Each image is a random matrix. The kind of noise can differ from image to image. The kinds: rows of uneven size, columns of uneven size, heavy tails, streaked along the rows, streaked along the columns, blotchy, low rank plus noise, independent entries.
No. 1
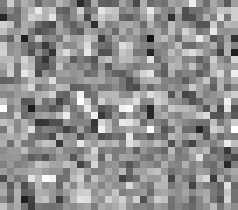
low rank plus noise
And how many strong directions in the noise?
three or four
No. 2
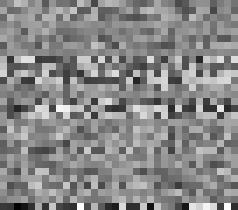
rows of uneven size
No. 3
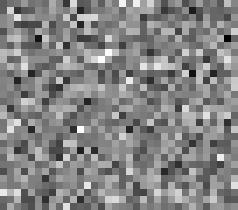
independent entries
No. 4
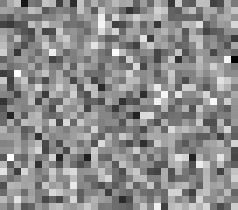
independent entries
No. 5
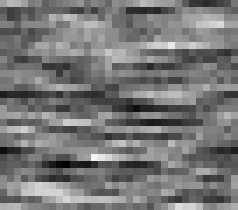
streaked along the rows
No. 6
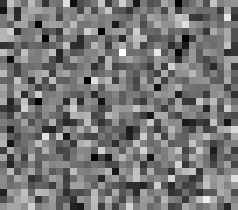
independent entries
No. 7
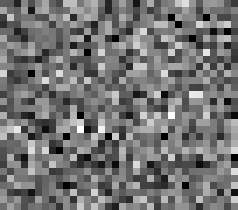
low rank plus noise
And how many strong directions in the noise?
five to eight
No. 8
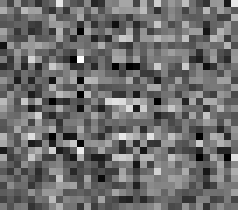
low rank plus noise
